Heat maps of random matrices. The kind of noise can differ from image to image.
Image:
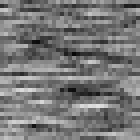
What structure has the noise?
streaked along the rows
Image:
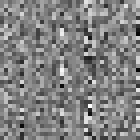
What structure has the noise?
columns of uneven size
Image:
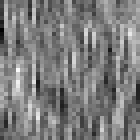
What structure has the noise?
streaked along the columns
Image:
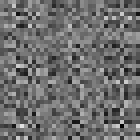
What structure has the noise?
low rank plus noise
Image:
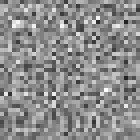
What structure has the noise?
low rank plus noise
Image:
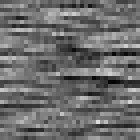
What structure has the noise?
streaked along the rows
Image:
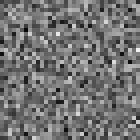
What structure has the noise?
independent entries
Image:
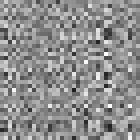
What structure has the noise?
low rank plus noise
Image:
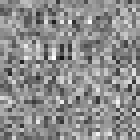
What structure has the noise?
low rank plus noise
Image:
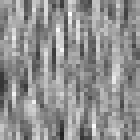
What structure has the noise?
streaked along the columns
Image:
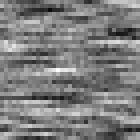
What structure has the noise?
streaked along the rows
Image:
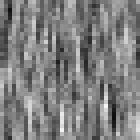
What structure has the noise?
streaked along the columns
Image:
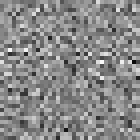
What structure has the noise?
low rank plus noise
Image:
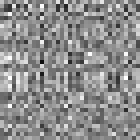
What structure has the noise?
low rank plus noise
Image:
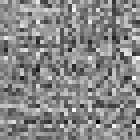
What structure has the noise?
low rank plus noise
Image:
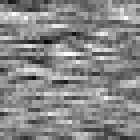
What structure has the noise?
streaked along the rows
